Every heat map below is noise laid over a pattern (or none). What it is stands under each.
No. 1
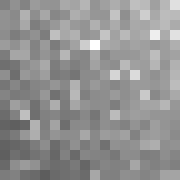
a smooth slope
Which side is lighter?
top right
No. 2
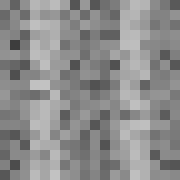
vertical stripes
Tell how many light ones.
2
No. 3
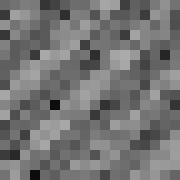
diagonal stripes
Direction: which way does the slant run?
bottom left to top right
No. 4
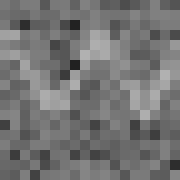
a wavy band
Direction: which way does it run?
left to right
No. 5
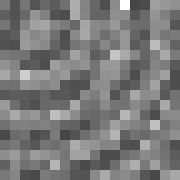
rings round one point
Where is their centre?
top left
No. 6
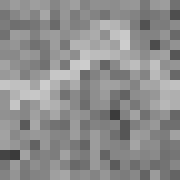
a wavy band
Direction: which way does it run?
left to right
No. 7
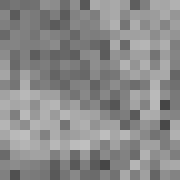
spokes from one point
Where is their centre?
bottom right
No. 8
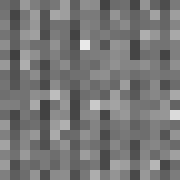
vertical stripes
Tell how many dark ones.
6
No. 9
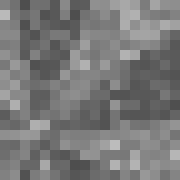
spokes from one point
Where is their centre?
bottom left
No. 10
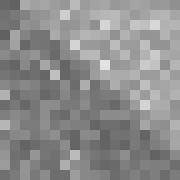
a sharp edge
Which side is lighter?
top right
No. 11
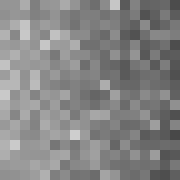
a smooth slope
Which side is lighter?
left
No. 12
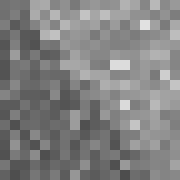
a sharp edge
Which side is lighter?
top right
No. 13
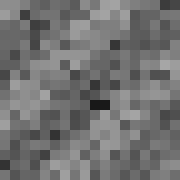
diagonal stripes
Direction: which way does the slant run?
bottom left to top right
